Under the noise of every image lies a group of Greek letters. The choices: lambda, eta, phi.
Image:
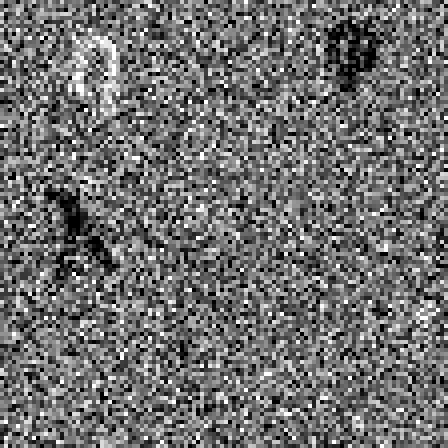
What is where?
top left: light eta; top right: dark phi; middle left: dark lambda
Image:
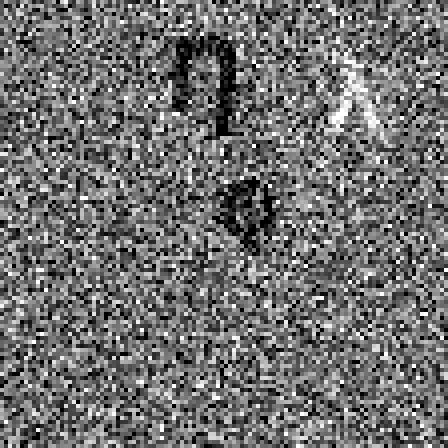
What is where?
top middle: dark eta; top right: light lambda; centre: dark phi
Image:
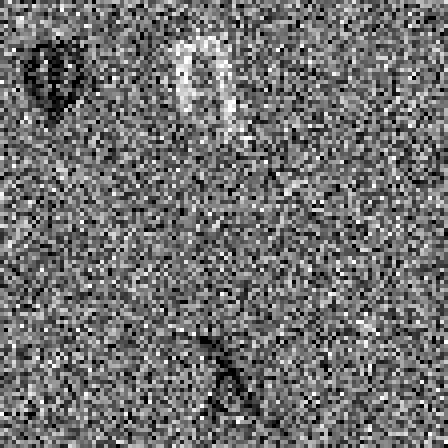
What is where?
top left: dark phi; top middle: light eta; bottom middle: dark lambda
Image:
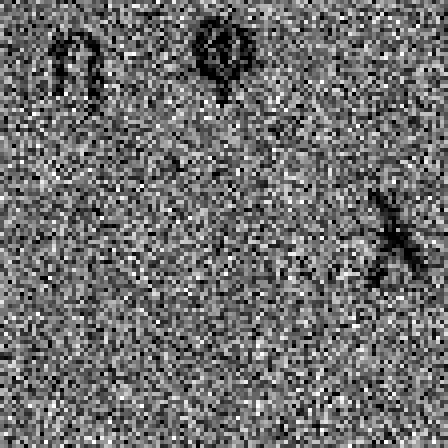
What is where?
top left: dark eta; top middle: dark phi; middle right: dark lambda
